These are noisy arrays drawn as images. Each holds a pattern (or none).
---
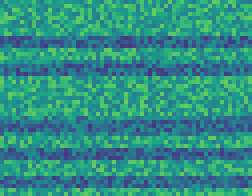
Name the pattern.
bands of rows
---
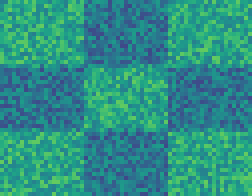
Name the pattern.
a checkerboard
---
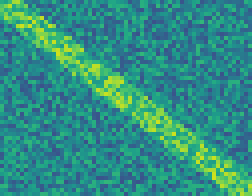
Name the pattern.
a diagonal band
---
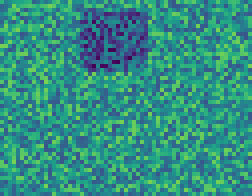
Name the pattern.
one block
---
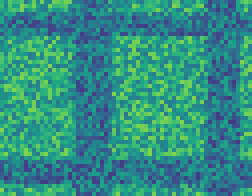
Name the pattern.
bands of rows crossing bands of columns
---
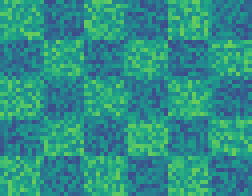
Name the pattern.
a checkerboard
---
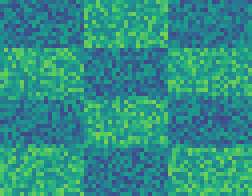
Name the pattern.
a checkerboard
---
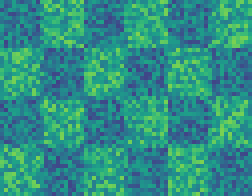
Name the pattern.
a checkerboard
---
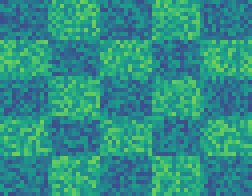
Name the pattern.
a checkerboard
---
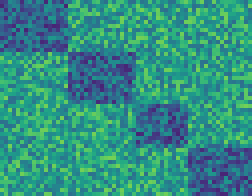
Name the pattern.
blocks along the diagonal
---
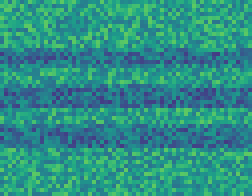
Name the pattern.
bands of rows
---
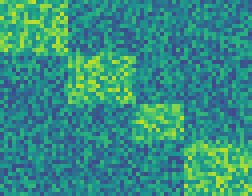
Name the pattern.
blocks along the diagonal
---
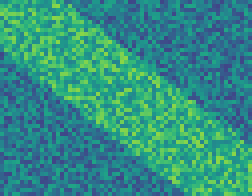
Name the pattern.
a diagonal band
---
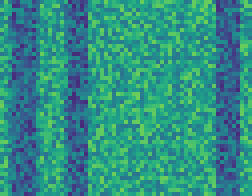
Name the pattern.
bands of columns
